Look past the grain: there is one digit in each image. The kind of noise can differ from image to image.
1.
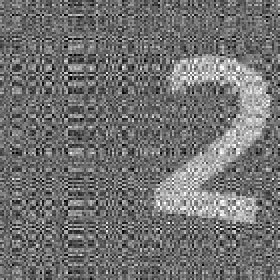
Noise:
low rank plus noise
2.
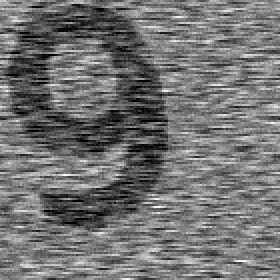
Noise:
streaked along the rows
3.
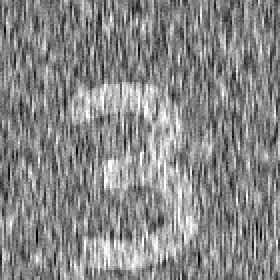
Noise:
streaked along the columns
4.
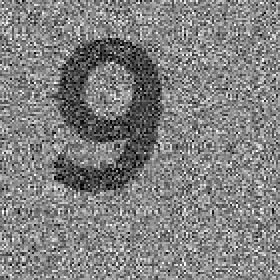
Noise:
low rank plus noise
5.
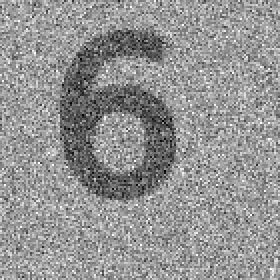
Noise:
independent entries
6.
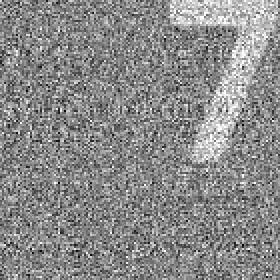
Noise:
low rank plus noise
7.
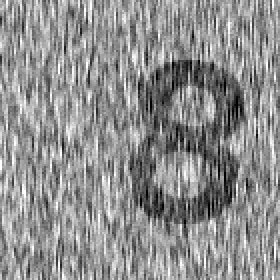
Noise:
streaked along the columns
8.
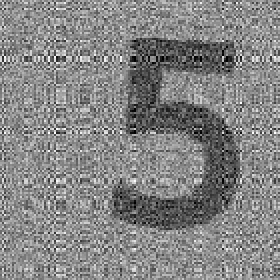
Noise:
low rank plus noise
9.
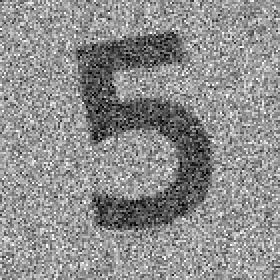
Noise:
independent entries
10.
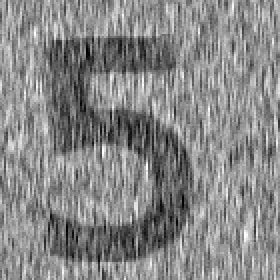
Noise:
streaked along the columns
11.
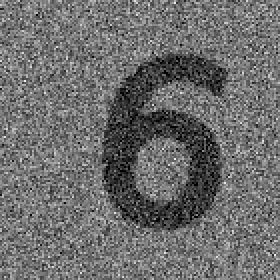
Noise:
independent entries
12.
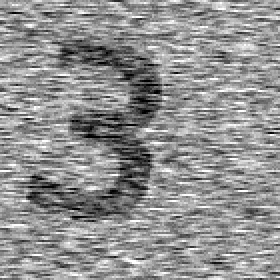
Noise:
streaked along the rows
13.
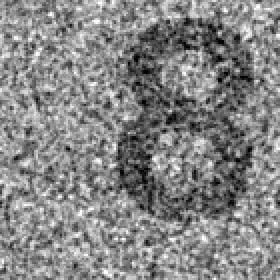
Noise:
blotchy
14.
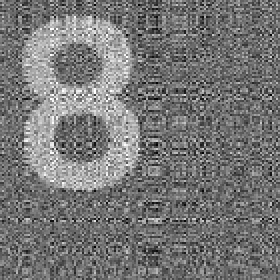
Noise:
low rank plus noise
